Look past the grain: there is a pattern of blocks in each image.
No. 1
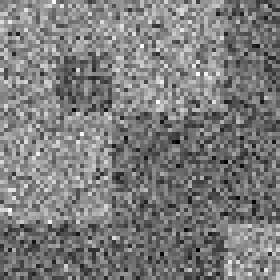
mirrored about the diagonal from the top left
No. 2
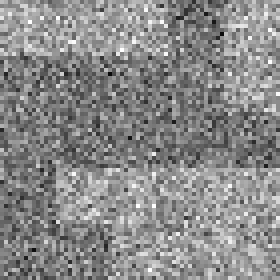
no symmetry
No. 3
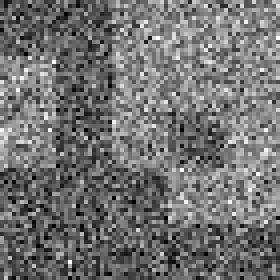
no symmetry
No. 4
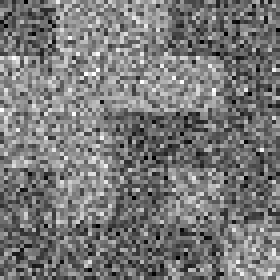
mirrored about the diagonal from the top left
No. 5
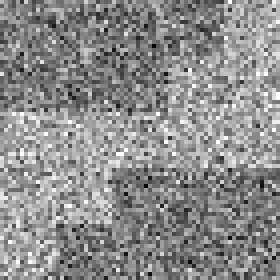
the same after a half turn
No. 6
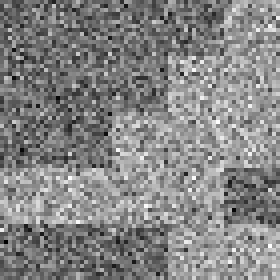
no symmetry
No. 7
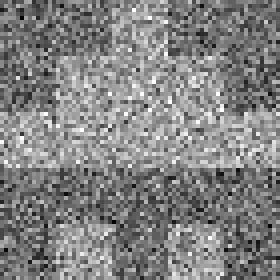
left and right mirror each other
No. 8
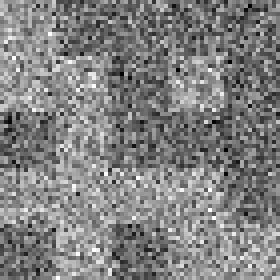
mirrored about the diagonal from the bottom left
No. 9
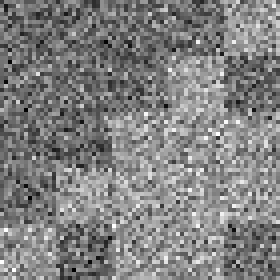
mirrored about the diagonal from the top left
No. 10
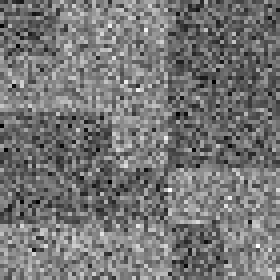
no symmetry
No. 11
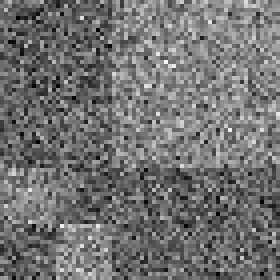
mirrored about the diagonal from the bottom left
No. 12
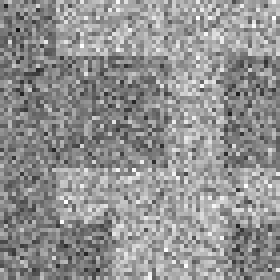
no symmetry
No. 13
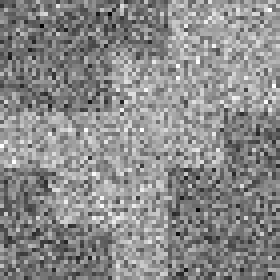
mirrored about the diagonal from the bottom left
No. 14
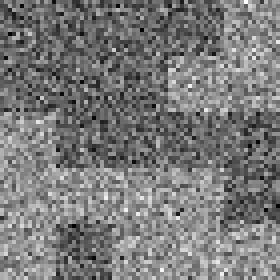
no symmetry
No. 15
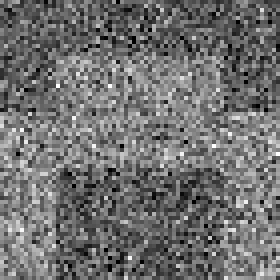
left and right mirror each other
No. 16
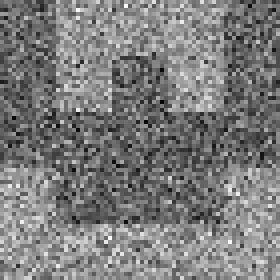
left and right mirror each other
